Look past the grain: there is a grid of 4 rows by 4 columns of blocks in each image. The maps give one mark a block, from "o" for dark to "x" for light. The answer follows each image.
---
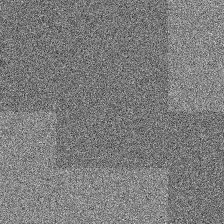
o o o x
o o o x
x o o o
x x x o
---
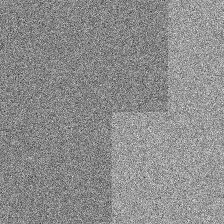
o o o x
o o o x
o o x x
o o x x
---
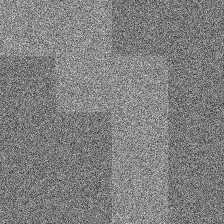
x x o o
o x x o
o o x o
o o x o
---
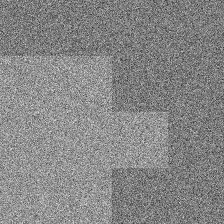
o o o o
x x o o
x x x o
x x o o
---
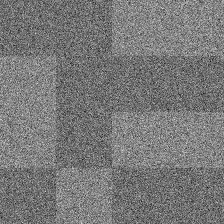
o o x x
x o o o
x o x x
o x o o
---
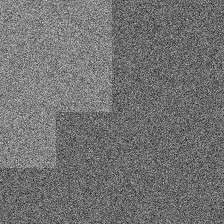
x x o o
x x o o
x o o o
o o o o
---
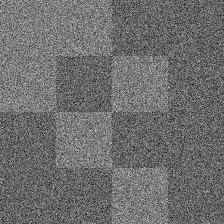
x x o o
x o x o
o x o o
o o x o
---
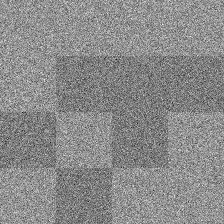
x x x x
x o o o
o x o x
x o x x
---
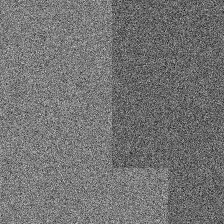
x x o o
x x o o
x x o o
x x x o
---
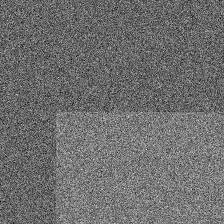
o o o o
o o o o
o x x x
o x x x
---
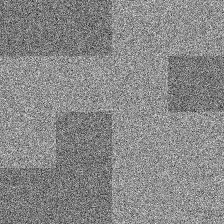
o o x x
x x x o
x o x x
o o x x
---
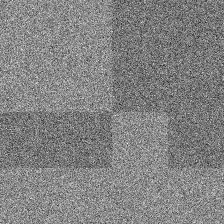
x x o o
x x o o
o o x o
x x x x
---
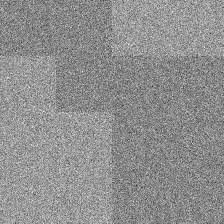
o o x x
x o o o
x x o o
x x o o
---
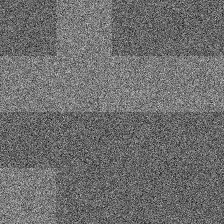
o x o o
x x x x
o o o o
x o o o
